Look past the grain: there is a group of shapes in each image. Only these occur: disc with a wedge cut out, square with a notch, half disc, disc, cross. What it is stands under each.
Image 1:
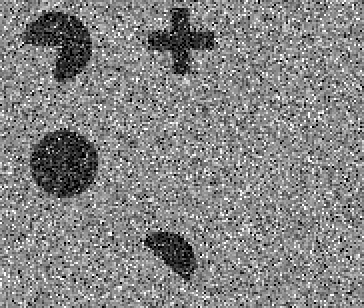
top left: disc with a wedge cut out; top middle: cross; middle left: disc; bottom middle: half disc
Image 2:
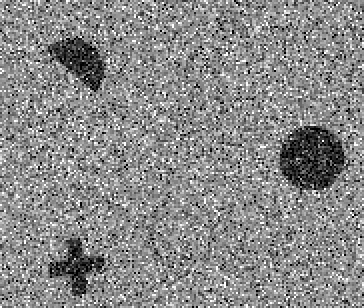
top left: half disc; middle right: disc; bottom left: cross
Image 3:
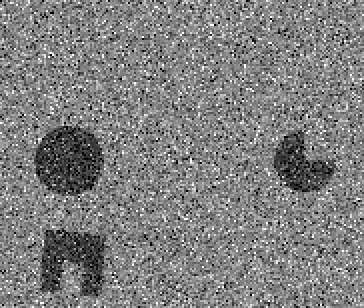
middle left: disc; middle right: disc with a wedge cut out; bottom left: square with a notch
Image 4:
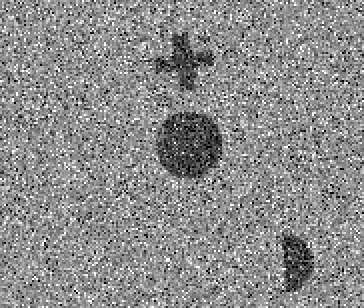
top middle: cross; centre: disc; bottom right: half disc
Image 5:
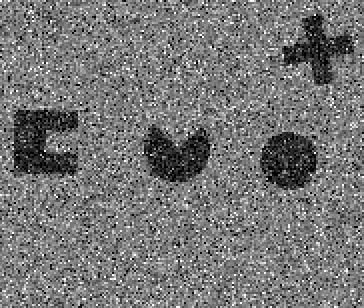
top right: cross; middle left: square with a notch; centre: disc with a wedge cut out; middle right: disc
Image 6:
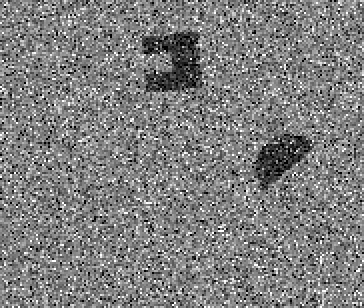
top middle: square with a notch; middle right: half disc
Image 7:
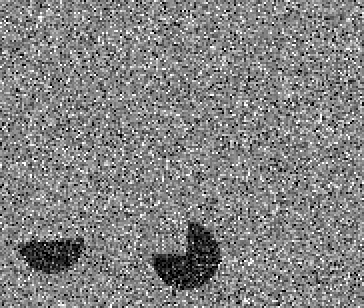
bottom left: half disc; bottom middle: disc with a wedge cut out
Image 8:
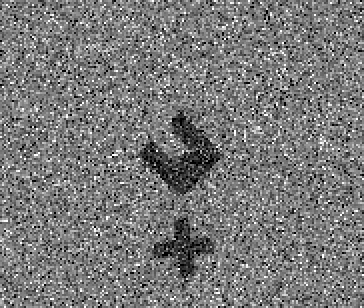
centre: square with a notch; bottom middle: cross
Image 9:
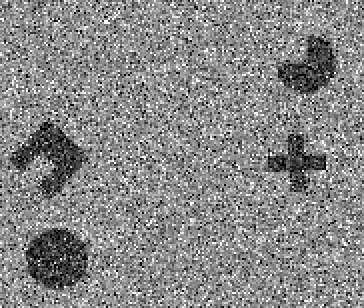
top right: disc with a wedge cut out; middle left: square with a notch; middle right: cross; bottom left: disc
